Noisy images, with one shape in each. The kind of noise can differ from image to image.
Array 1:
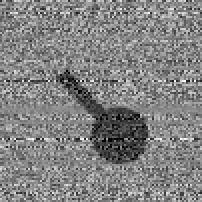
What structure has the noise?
rows of uneven size
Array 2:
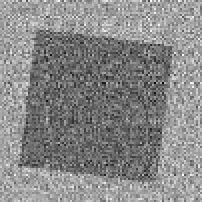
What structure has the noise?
low rank plus noise
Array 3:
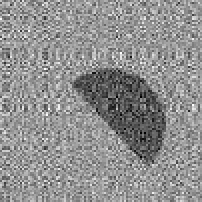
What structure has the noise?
low rank plus noise
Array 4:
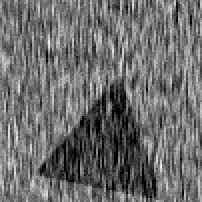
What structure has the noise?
streaked along the columns
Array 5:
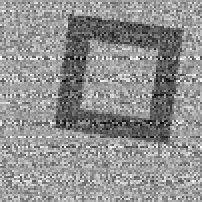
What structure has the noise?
rows of uneven size
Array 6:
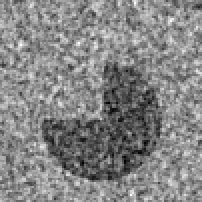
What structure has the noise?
blotchy
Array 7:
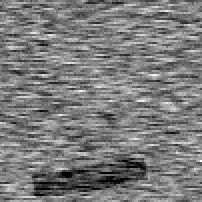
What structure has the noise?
streaked along the rows
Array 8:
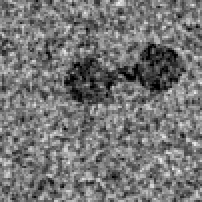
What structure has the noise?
blotchy
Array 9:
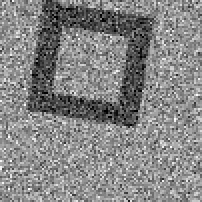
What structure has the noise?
independent entries
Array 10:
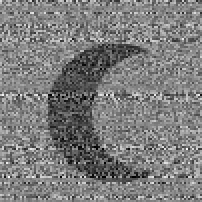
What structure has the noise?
rows of uneven size
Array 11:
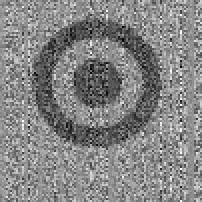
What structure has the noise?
columns of uneven size
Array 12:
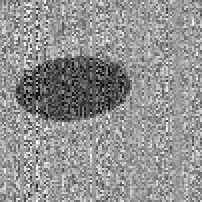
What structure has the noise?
columns of uneven size
